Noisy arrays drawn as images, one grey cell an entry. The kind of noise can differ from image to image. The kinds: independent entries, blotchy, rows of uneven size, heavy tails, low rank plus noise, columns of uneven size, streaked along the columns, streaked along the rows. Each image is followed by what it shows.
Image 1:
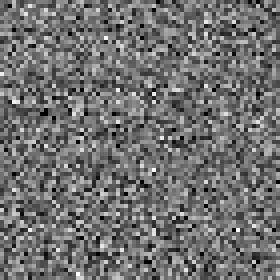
low rank plus noise
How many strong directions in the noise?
five to eight
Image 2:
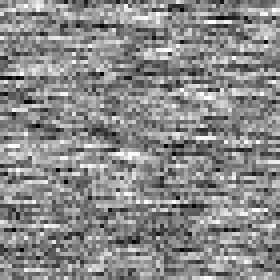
streaked along the rows
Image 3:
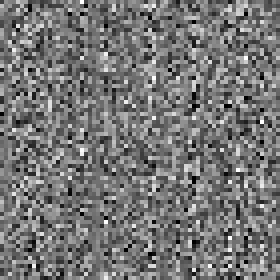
columns of uneven size
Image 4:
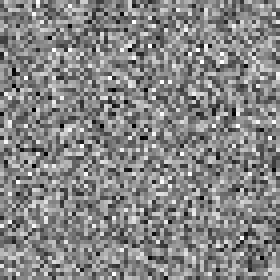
independent entries
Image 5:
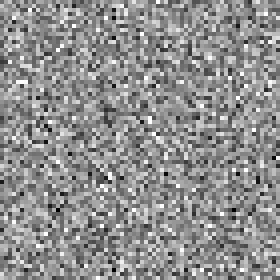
independent entries
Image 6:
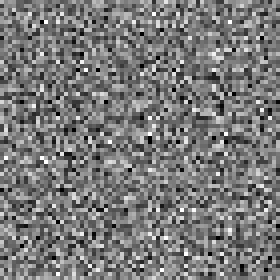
low rank plus noise
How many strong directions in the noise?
five to eight
